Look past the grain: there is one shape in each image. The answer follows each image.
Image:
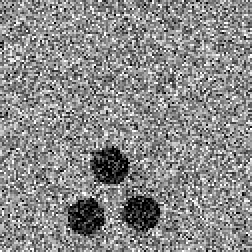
three dots
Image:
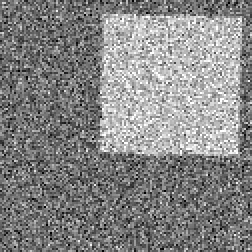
square
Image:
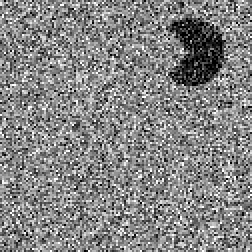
disc with a wedge cut out
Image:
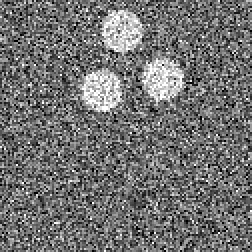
three dots
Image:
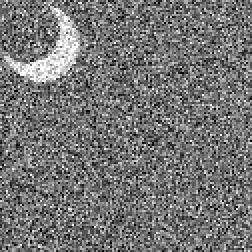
crescent
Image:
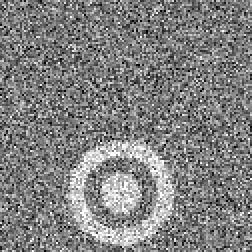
bullseye
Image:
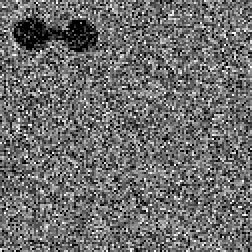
dumbbell
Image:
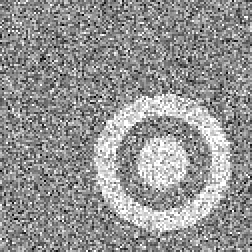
bullseye
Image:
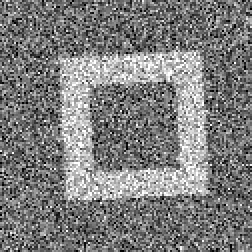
square frame
